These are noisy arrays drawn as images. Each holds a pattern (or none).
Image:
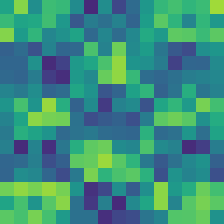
a checkerboard
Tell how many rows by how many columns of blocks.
5 by 3
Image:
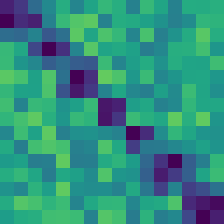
blocks along the diagonal
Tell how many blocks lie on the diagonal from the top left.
7
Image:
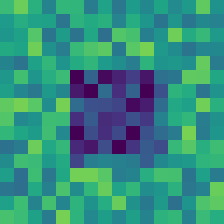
one block
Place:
centre
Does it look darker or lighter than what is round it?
darker
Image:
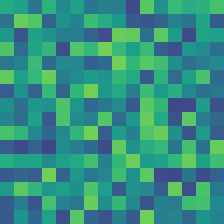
only noise
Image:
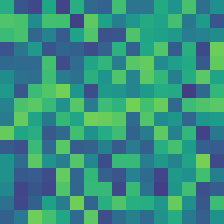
only noise
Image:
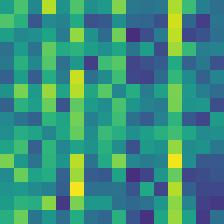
bands of columns
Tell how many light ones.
5
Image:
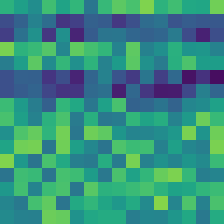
bands of rows
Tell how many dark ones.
2
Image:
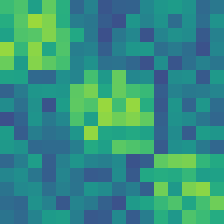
blocks along the diagonal
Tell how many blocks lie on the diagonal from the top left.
3
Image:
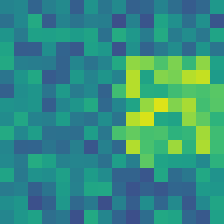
one block
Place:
middle right
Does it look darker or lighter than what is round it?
lighter
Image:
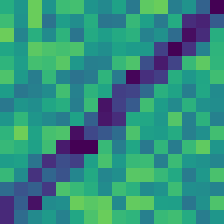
a diagonal band
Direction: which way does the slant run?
bottom left to top right
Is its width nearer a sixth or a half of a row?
a sixth
